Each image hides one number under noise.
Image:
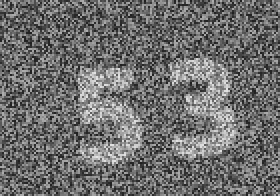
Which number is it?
53
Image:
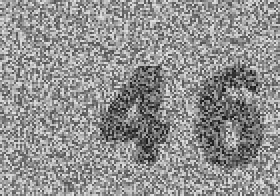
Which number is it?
46
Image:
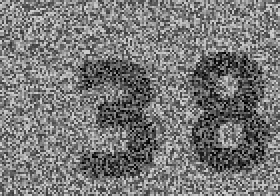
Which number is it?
38
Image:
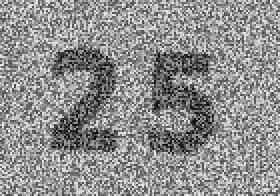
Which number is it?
25
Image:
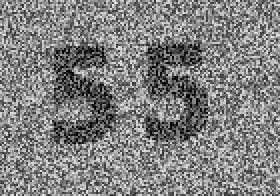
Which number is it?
55
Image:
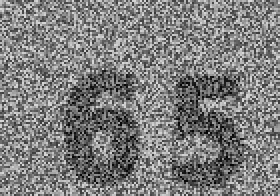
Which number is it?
65
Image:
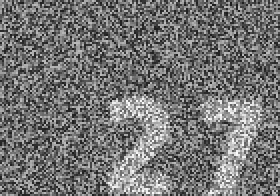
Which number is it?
27
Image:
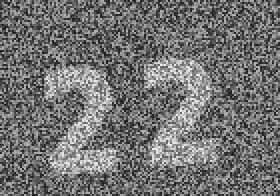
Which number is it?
22
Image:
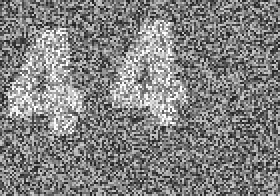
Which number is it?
44
